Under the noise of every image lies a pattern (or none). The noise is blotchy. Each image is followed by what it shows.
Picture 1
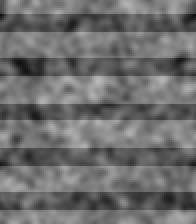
horizontal stripes
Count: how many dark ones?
5
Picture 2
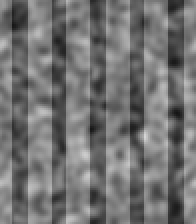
vertical stripes
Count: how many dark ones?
5
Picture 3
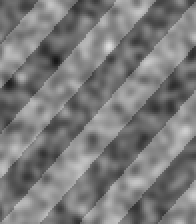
diagonal stripes
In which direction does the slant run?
bottom left to top right
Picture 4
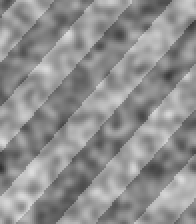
diagonal stripes
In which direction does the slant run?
bottom left to top right
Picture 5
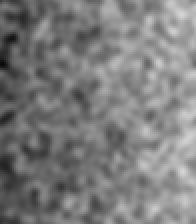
a smooth slope
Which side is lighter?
right
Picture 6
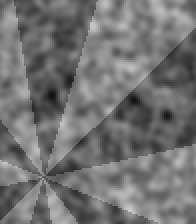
spokes from one point
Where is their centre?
bottom left
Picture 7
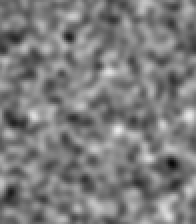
only noise
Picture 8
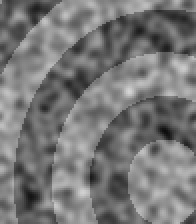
rings round one point
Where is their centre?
bottom right
